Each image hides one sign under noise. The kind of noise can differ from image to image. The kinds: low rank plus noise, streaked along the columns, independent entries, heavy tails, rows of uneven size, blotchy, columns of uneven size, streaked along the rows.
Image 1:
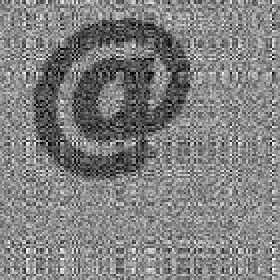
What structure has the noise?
low rank plus noise
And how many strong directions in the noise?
one
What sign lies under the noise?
at sign
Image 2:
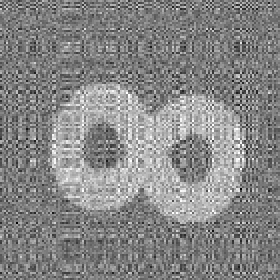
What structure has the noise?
low rank plus noise
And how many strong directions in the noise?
one
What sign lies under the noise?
infinity sign
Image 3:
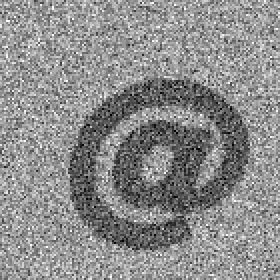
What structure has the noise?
independent entries
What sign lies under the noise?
at sign
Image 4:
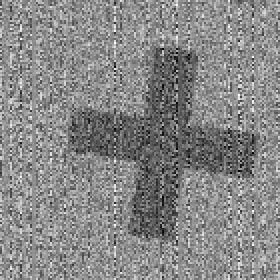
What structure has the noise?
columns of uneven size
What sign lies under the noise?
plus sign
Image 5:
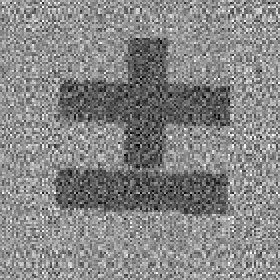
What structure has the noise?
low rank plus noise
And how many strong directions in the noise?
two
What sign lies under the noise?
plus-minus sign
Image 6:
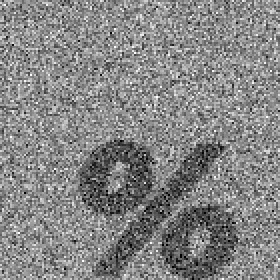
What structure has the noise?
independent entries
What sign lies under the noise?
percent sign
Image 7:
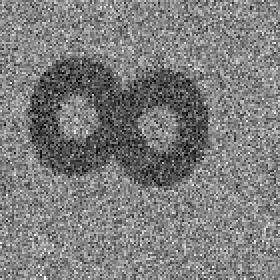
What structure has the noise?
independent entries
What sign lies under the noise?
infinity sign
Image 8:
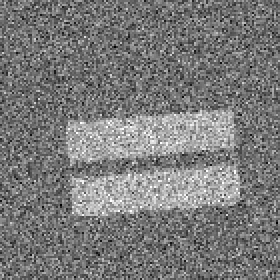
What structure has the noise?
independent entries
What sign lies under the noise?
equals sign
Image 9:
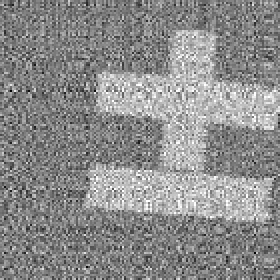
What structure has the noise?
low rank plus noise
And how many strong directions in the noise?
three or four
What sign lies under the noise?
plus-minus sign
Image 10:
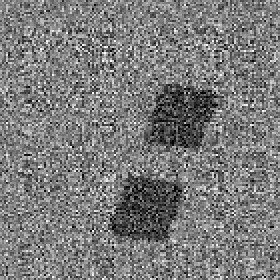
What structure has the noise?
low rank plus noise
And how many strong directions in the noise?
five to eight
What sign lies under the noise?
colon
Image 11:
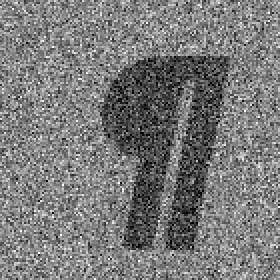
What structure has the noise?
independent entries
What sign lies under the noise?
pilcrow
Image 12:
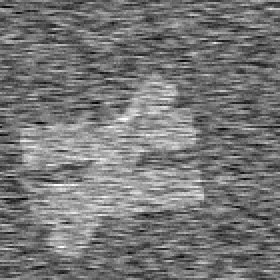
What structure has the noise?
streaked along the rows
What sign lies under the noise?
not-equal sign
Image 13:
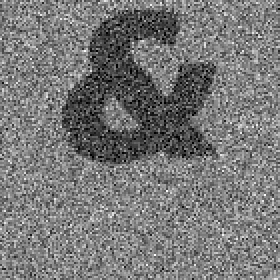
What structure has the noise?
independent entries
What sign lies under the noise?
ampersand
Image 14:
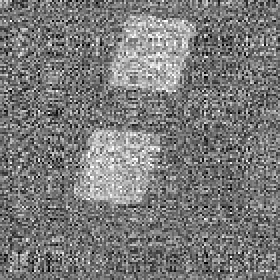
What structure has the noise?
low rank plus noise
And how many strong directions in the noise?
three or four
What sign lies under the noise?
colon
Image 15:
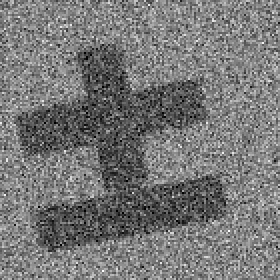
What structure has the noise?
independent entries
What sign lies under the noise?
plus-minus sign
